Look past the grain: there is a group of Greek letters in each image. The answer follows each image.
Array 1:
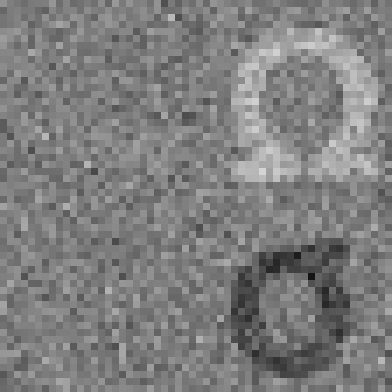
top right: light omega; bottom right: dark sigma
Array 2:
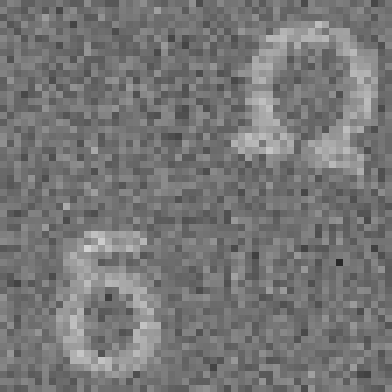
top right: light omega; bottom left: light delta
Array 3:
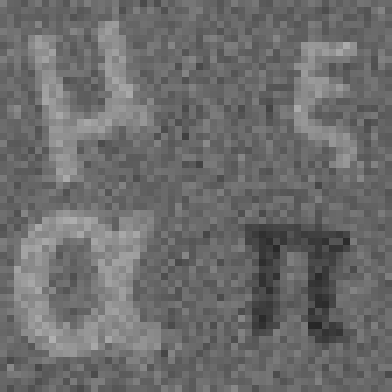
top left: light mu; top right: light xi; bottom left: light alpha; bottom right: dark pi
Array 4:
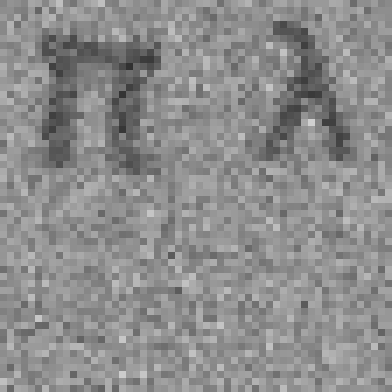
top left: dark pi; top right: dark lambda
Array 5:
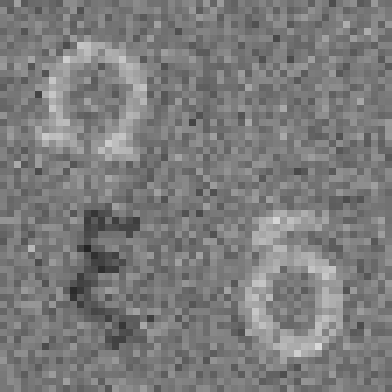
top left: light omega; bottom left: dark xi; bottom right: light delta
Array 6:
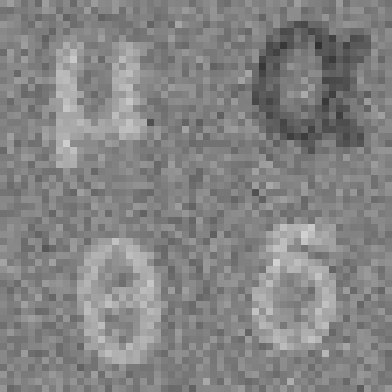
top left: light mu; top right: dark alpha; bottom left: light theta; bottom right: light delta
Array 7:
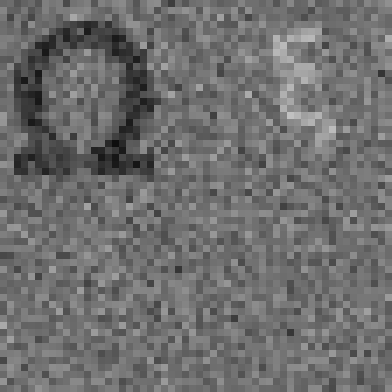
top left: dark omega; top right: light xi
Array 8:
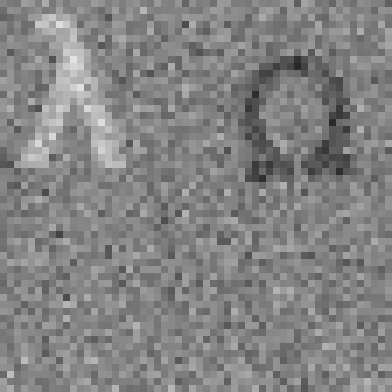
top left: light lambda; top right: dark omega
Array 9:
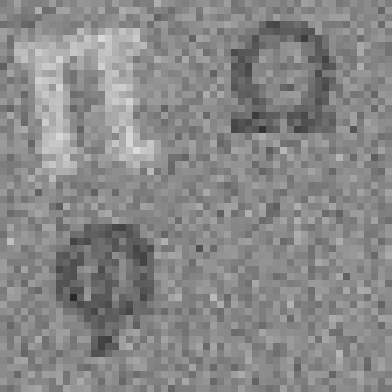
top left: light pi; top right: dark omega; bottom left: dark phi
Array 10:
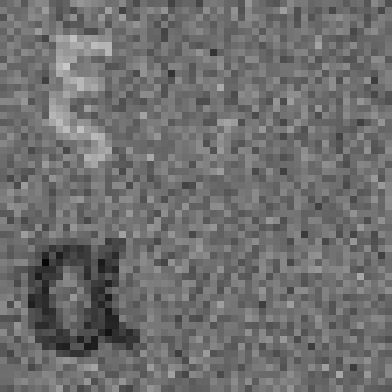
top left: light xi; bottom left: dark alpha
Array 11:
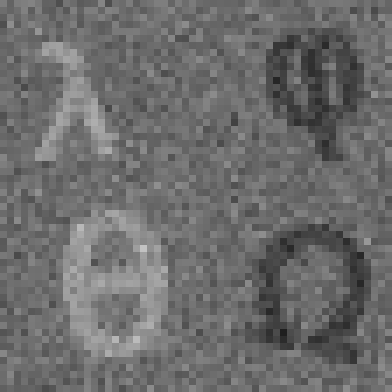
top left: light lambda; top right: dark phi; bottom left: light theta; bottom right: dark omega
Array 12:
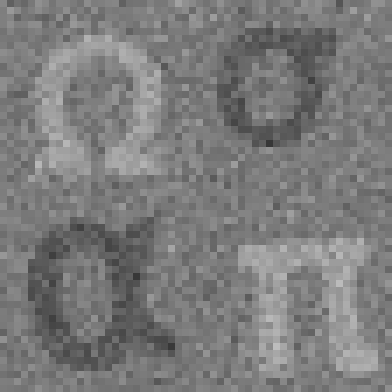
top left: light omega; top right: dark sigma; bottom left: dark alpha; bottom right: light pi
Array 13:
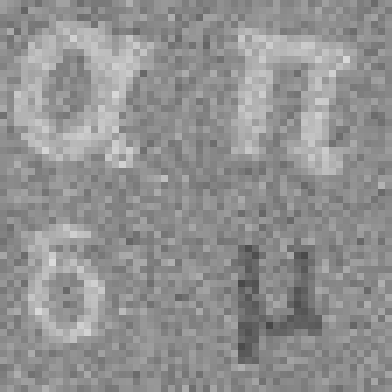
top left: light alpha; top right: light pi; bottom left: light delta; bottom right: dark mu
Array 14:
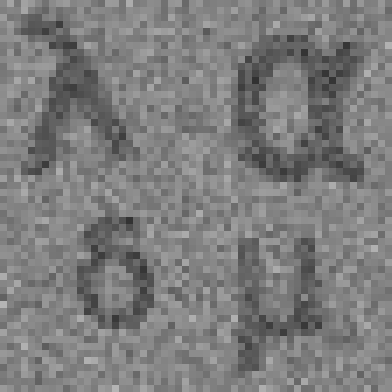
top left: dark lambda; top right: dark alpha; bottom left: dark delta; bottom right: dark mu
